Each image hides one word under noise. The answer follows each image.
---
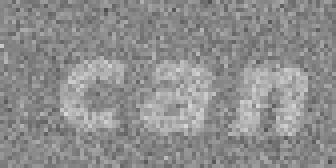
can
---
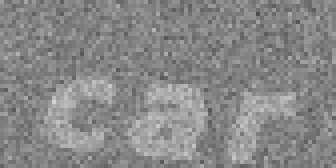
car
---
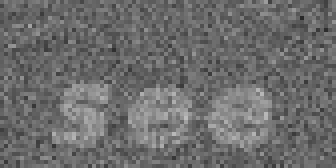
see
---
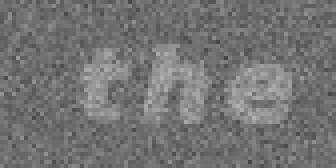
the
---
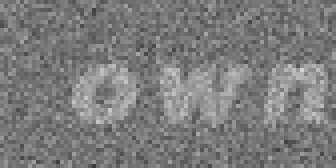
own
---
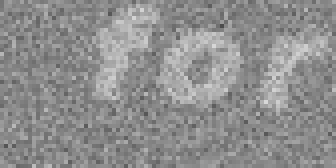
for
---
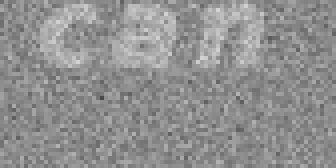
can
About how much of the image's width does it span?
two thirds
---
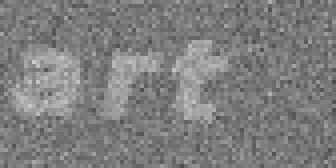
art
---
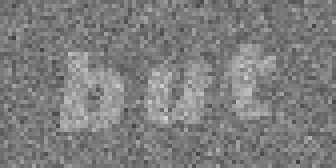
but
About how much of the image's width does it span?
two thirds
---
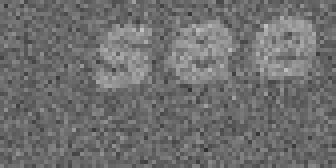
see
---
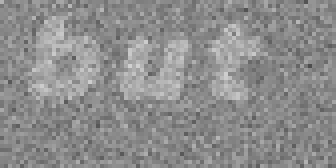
but
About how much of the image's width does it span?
two thirds
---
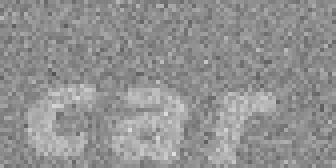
car
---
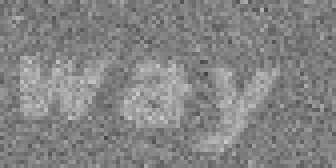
way
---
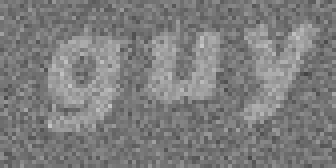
guy
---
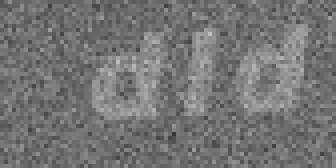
did
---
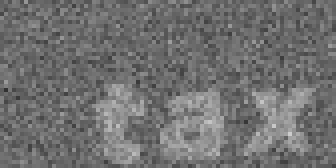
tax
